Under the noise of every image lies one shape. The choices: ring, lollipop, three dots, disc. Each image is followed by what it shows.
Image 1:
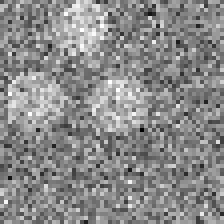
three dots
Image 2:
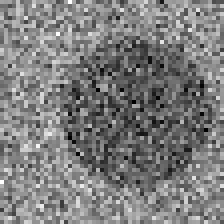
disc
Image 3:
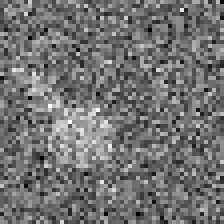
lollipop
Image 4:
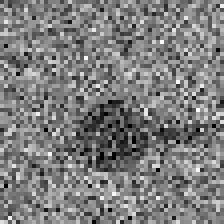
lollipop
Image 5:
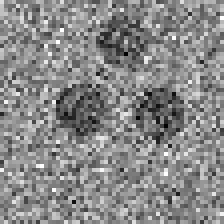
three dots
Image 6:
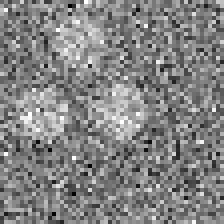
three dots
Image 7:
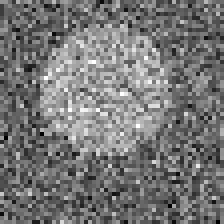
disc
